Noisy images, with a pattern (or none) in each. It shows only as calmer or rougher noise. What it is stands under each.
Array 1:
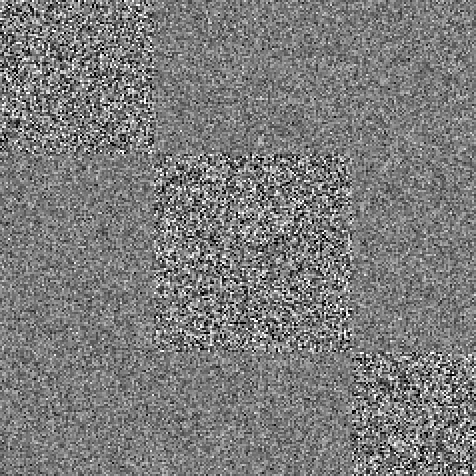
blocks along the diagonal
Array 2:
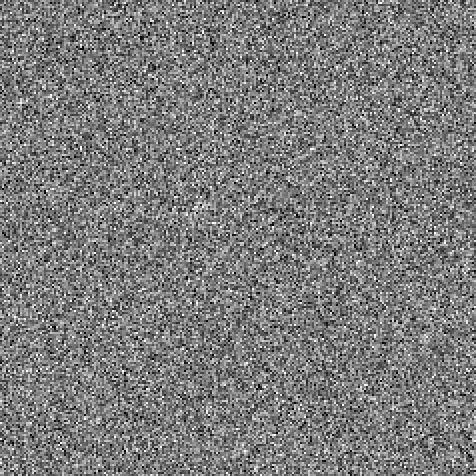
only noise
